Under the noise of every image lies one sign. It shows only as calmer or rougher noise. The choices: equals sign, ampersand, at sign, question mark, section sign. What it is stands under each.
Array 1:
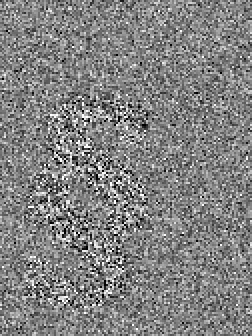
section sign
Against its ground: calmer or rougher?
rougher
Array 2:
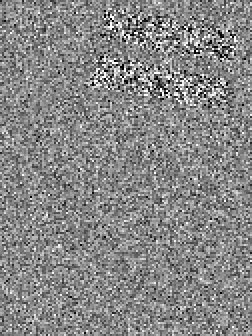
equals sign
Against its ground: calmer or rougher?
rougher
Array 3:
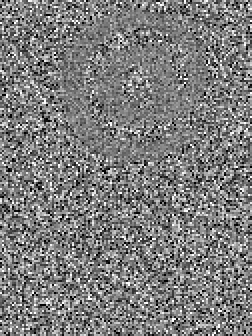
at sign
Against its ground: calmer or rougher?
calmer
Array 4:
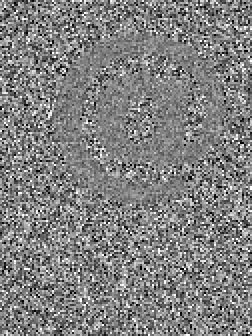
at sign
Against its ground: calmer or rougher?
calmer
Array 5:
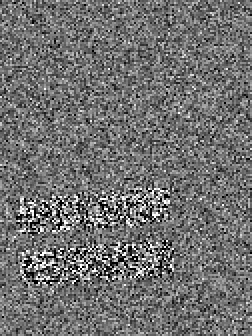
equals sign
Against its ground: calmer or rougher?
rougher
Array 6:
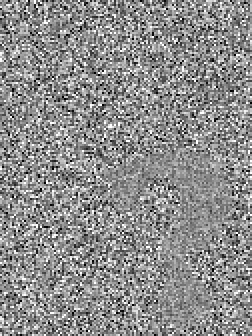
question mark
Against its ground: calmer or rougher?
calmer
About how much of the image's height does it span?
half
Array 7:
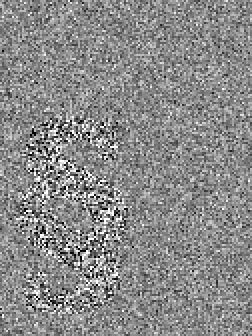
section sign
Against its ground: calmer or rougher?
rougher
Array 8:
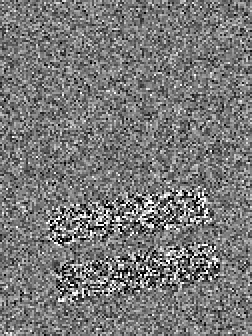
equals sign
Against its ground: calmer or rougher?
rougher
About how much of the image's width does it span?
two thirds
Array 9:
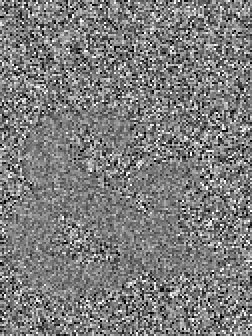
ampersand
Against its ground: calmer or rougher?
calmer
